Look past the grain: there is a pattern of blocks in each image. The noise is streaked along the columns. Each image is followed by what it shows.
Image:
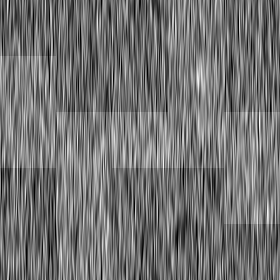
the same after a half turn
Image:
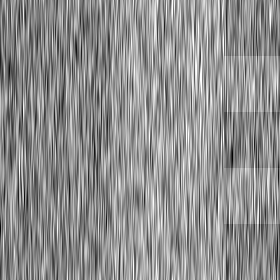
top and bottom mirror each other
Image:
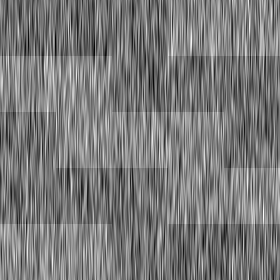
the same after a half turn
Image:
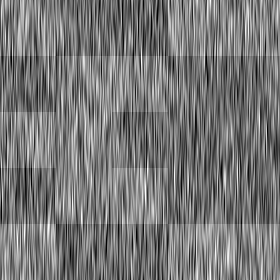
top and bottom mirror each other
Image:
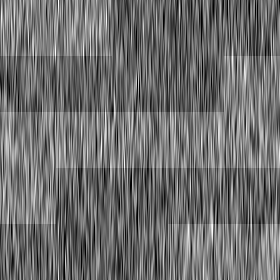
the same after a half turn
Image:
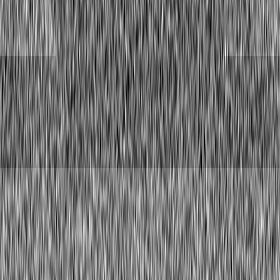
left and right mirror each other
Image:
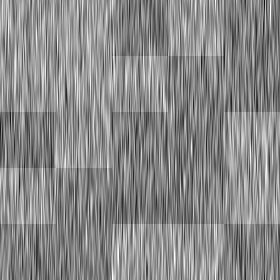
mirrored about the diagonal from the top left
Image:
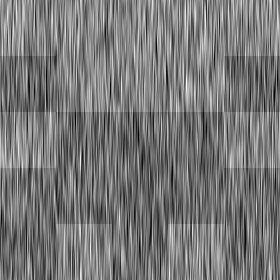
left and right mirror each other
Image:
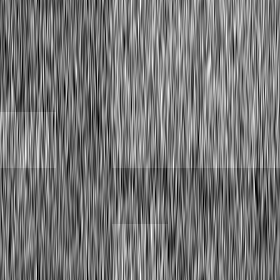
mirrored about the diagonal from the bottom left
